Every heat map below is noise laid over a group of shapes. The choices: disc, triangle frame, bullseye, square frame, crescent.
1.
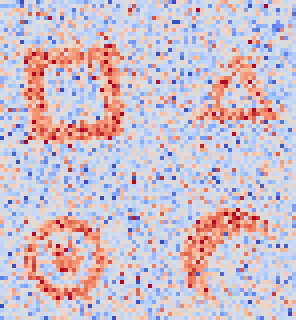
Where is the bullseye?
bottom left
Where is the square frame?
top left
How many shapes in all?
4
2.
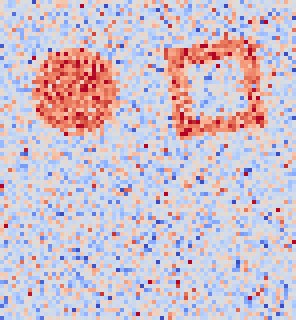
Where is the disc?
top left
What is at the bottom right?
nothing
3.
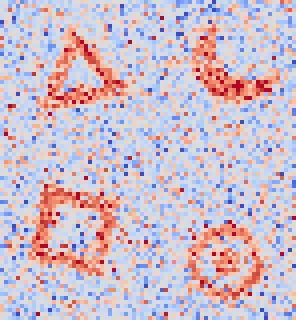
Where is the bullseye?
bottom right
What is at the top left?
triangle frame
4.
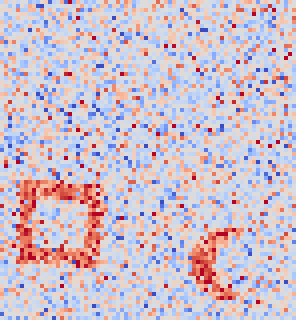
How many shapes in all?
2
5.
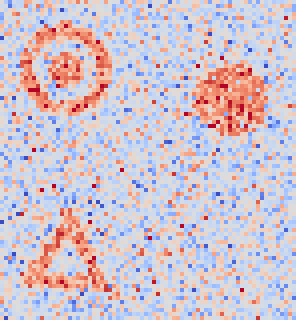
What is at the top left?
bullseye
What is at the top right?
disc
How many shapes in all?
3
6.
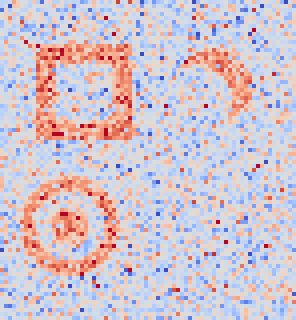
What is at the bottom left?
bullseye
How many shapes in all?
3
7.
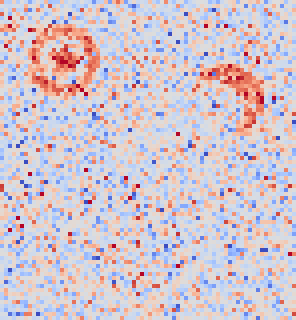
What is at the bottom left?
nothing
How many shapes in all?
2
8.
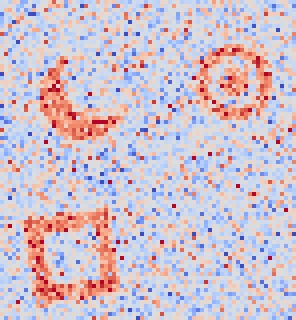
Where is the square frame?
bottom left
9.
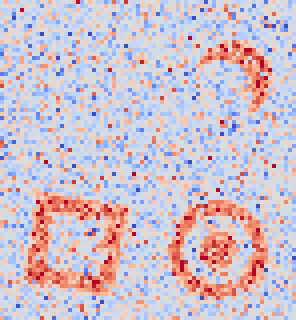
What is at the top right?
crescent
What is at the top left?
nothing
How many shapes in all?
3
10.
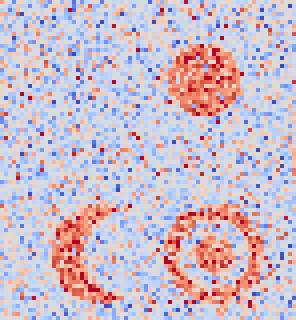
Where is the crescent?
bottom left
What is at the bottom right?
bullseye
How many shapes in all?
3
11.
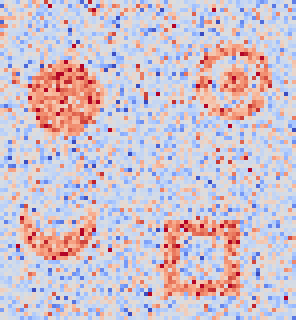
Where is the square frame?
bottom right
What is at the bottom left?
crescent
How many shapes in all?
4
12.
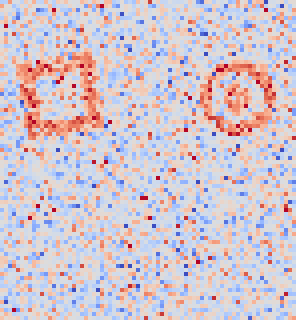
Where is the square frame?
top left
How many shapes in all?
2
